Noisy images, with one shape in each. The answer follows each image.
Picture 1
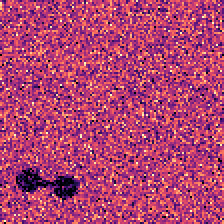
dumbbell
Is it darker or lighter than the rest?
darker
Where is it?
bottom left
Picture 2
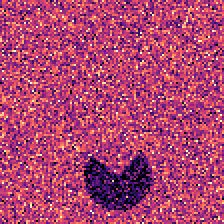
disc with a wedge cut out
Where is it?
bottom middle
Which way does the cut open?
up
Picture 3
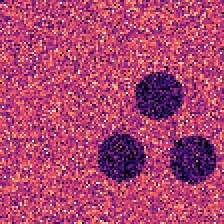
three dots
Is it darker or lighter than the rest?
darker
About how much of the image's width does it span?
half
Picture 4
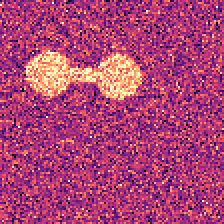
dumbbell
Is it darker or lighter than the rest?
lighter
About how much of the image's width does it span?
half
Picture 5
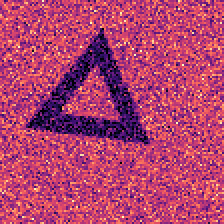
triangle frame
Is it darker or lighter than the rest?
darker
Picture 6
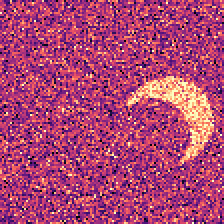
crescent
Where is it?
middle right
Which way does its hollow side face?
down and left
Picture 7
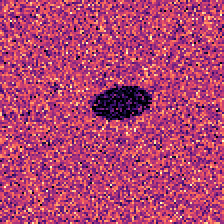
ellipse
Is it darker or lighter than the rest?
darker
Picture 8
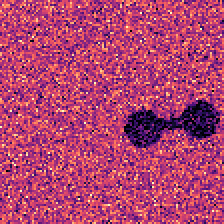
dumbbell
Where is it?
middle right
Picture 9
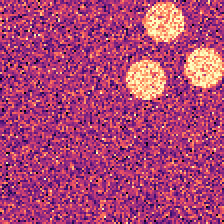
three dots
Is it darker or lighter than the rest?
lighter
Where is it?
top right
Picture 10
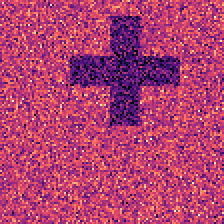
cross
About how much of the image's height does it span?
half
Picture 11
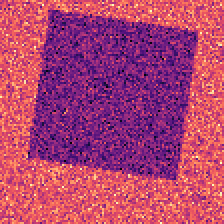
square
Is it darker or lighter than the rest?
darker
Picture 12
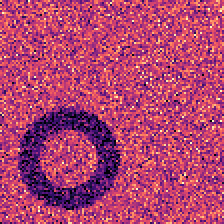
ring
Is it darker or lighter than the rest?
darker
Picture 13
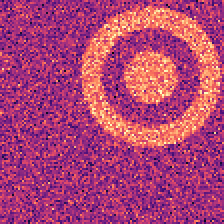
bullseye
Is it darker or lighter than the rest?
lighter
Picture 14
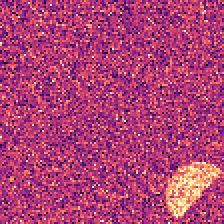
half disc
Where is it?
bottom right
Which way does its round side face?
up and left
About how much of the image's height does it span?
a quarter
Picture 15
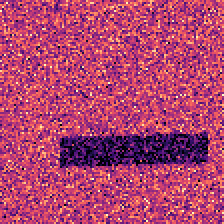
bar
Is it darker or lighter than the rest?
darker
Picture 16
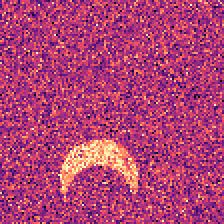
crescent
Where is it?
bottom middle
